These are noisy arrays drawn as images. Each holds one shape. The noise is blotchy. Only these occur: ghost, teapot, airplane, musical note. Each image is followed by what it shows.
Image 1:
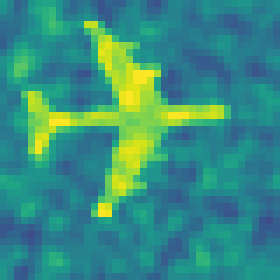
airplane
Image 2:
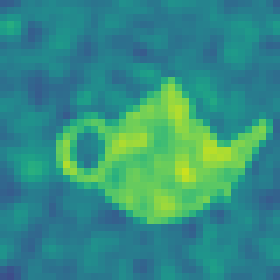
teapot
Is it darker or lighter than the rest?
lighter
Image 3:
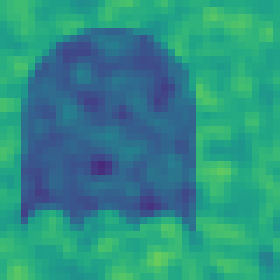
ghost
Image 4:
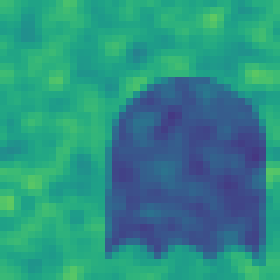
ghost
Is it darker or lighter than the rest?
darker
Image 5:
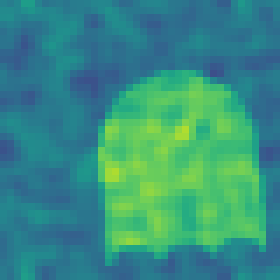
ghost
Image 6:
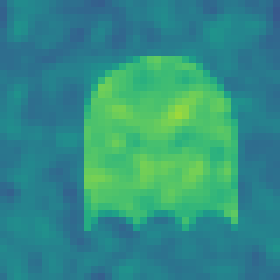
ghost
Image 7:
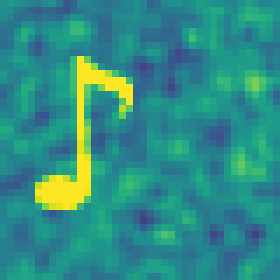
musical note
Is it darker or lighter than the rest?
lighter
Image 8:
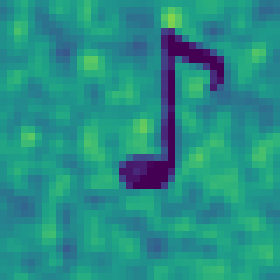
musical note
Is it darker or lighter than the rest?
darker
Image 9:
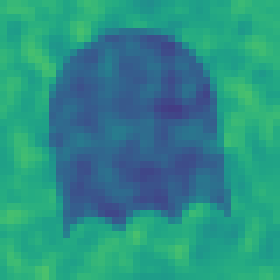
ghost
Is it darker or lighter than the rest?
darker
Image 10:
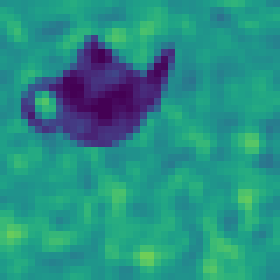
teapot
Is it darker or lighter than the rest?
darker
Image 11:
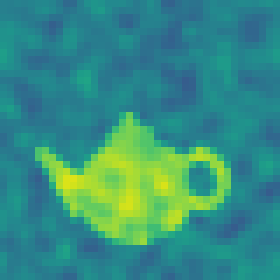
teapot
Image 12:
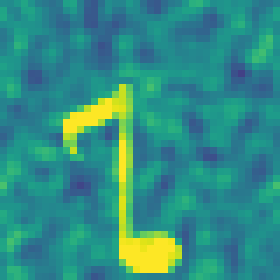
musical note
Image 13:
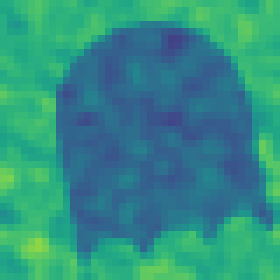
ghost
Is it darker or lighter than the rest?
darker
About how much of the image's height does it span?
nearly all
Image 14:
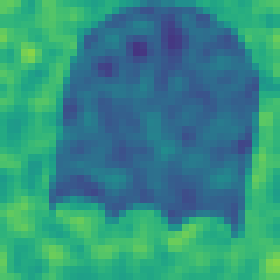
ghost
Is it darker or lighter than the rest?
darker
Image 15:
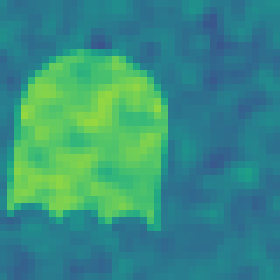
ghost
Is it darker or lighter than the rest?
lighter
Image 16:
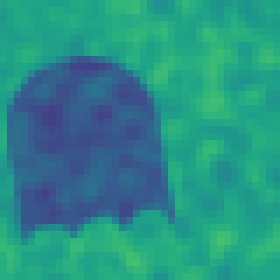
ghost
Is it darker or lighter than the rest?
darker
